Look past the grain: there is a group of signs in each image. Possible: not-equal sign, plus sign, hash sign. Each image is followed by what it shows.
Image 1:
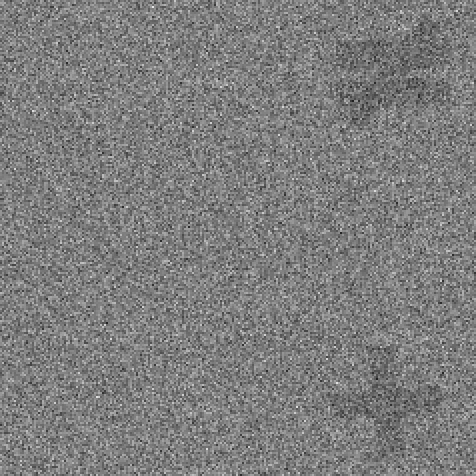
top right: dark not-equal sign; bottom right: dark plus sign
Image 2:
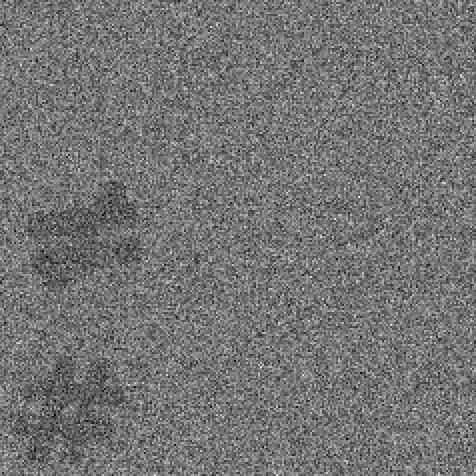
middle left: dark not-equal sign; bottom left: dark hash sign
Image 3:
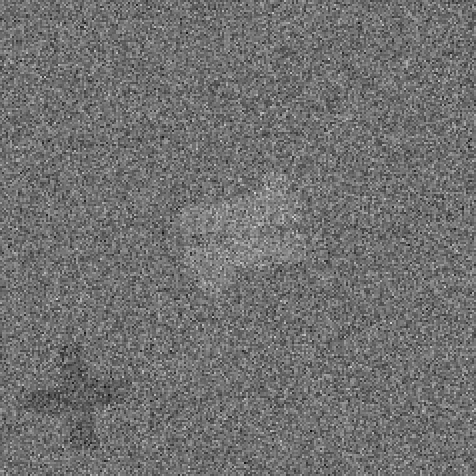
centre: light not-equal sign; bottom left: dark plus sign
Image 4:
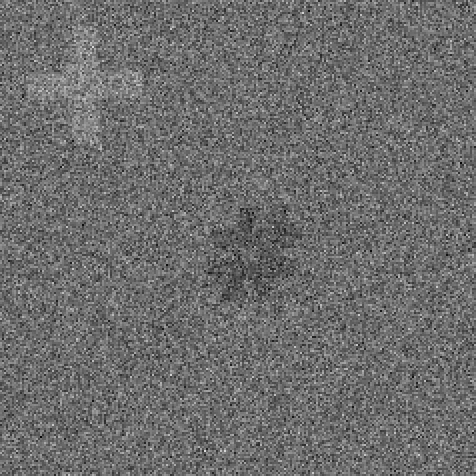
top left: light plus sign; centre: dark hash sign
